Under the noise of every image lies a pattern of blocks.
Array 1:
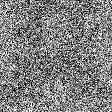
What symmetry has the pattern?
left and right mirror each other
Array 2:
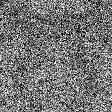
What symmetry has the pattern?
left and right mirror each other
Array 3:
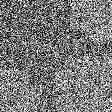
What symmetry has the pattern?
mirrored about the diagonal from the top left
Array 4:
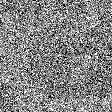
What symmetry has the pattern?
no symmetry
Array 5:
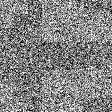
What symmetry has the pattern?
top and bottom mirror each other
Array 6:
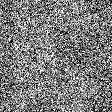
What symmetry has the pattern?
top and bottom mirror each other
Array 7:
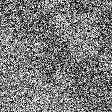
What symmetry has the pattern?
mirrored about the diagonal from the bottom left
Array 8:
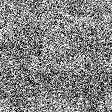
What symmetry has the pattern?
left and right mirror each other
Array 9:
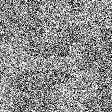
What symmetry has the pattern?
no symmetry
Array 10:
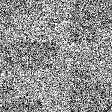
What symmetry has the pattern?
top and bottom mirror each other
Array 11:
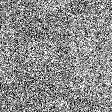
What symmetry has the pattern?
top and bottom mirror each other
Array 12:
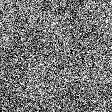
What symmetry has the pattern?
no symmetry
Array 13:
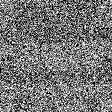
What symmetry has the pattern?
left and right mirror each other
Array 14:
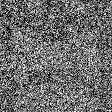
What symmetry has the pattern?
left and right mirror each other
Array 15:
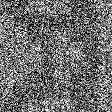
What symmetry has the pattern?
top and bottom mirror each other
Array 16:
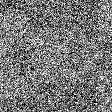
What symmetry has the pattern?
top and bottom mirror each other
